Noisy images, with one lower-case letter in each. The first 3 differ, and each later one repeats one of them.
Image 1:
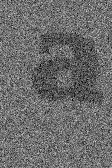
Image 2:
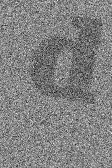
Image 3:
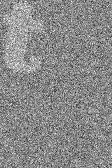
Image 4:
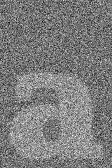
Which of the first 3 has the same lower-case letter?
1
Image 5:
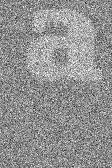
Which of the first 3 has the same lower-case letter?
1
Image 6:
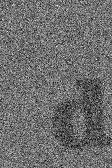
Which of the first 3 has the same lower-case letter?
2
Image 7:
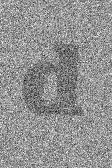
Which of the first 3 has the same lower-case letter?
2
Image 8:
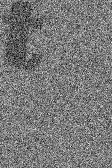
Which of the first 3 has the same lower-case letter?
3
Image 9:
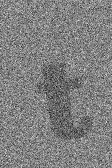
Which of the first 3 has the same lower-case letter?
3
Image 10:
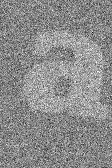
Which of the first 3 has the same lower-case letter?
1
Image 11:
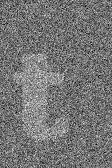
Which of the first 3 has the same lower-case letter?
3
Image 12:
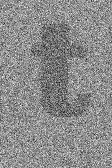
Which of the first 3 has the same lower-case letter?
3
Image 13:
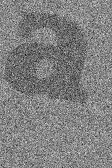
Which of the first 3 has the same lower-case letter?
1
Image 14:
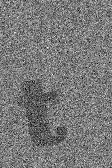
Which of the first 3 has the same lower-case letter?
3
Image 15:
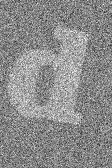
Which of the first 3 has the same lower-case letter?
2
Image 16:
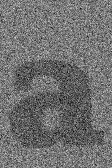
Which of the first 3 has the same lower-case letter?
1
